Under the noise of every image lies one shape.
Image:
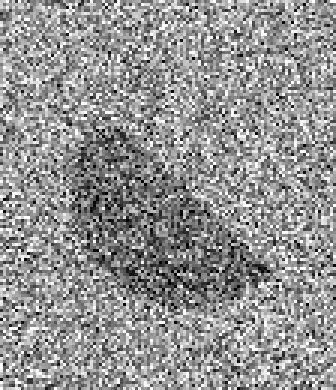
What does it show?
dark half disc
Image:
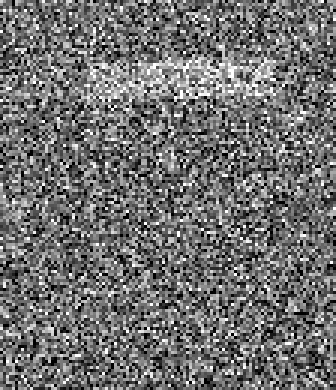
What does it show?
light bar
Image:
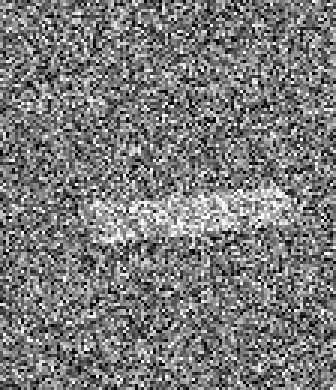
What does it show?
light bar
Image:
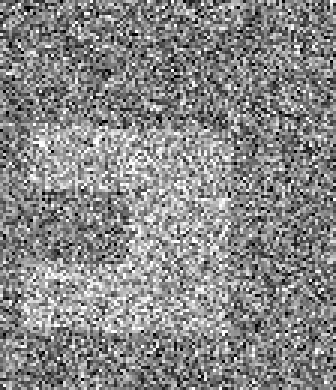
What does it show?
light square with a notch
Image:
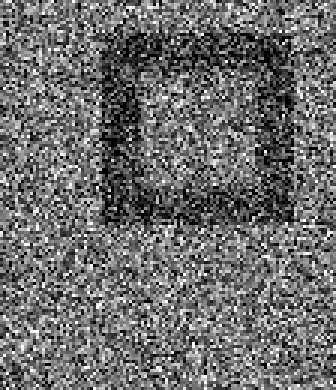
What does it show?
dark square frame
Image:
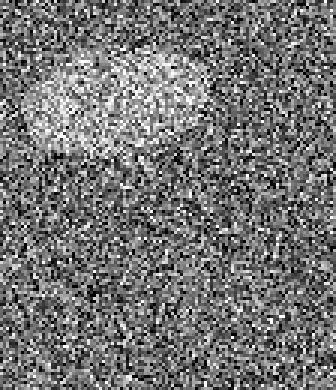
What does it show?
light ellipse
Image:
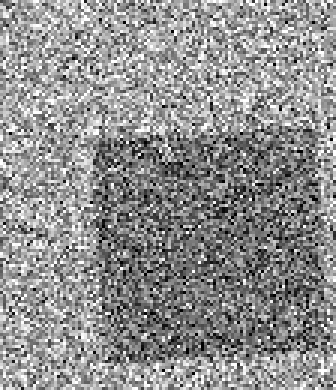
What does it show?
dark square
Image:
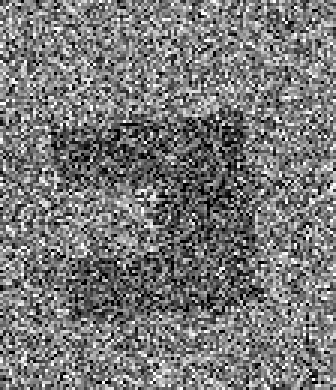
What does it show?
dark square with a notch
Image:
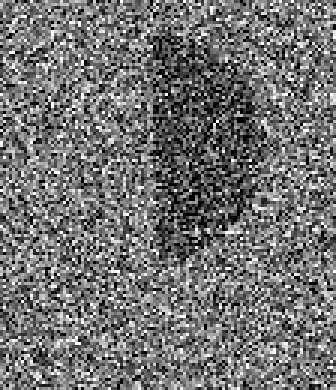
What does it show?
dark half disc
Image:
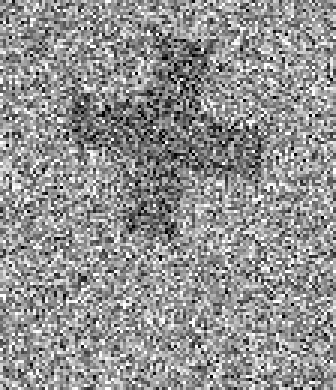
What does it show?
dark cross
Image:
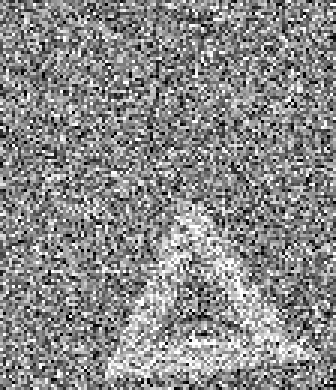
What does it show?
light triangle frame
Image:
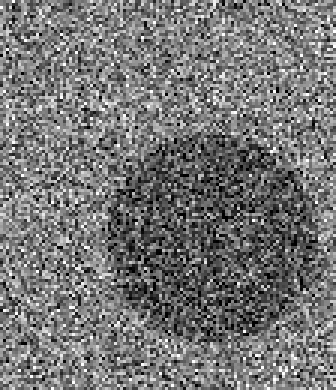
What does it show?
dark disc
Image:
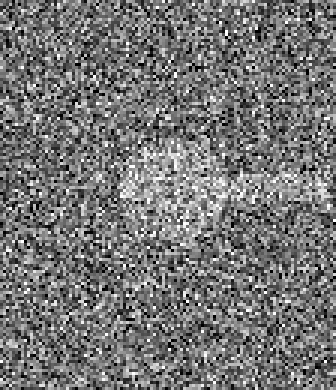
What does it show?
light lollipop
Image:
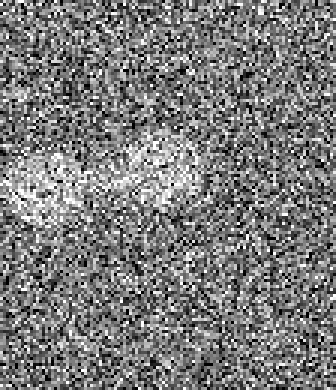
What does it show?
light dumbbell
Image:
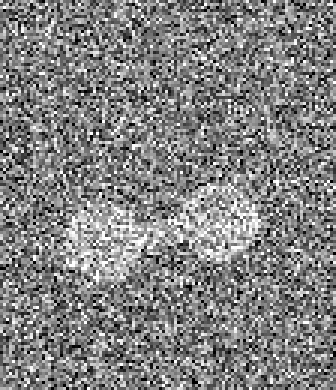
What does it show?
light dumbbell
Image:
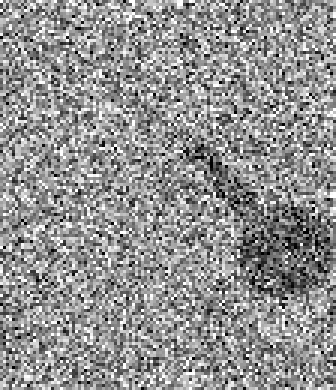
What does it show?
dark lollipop, middle right
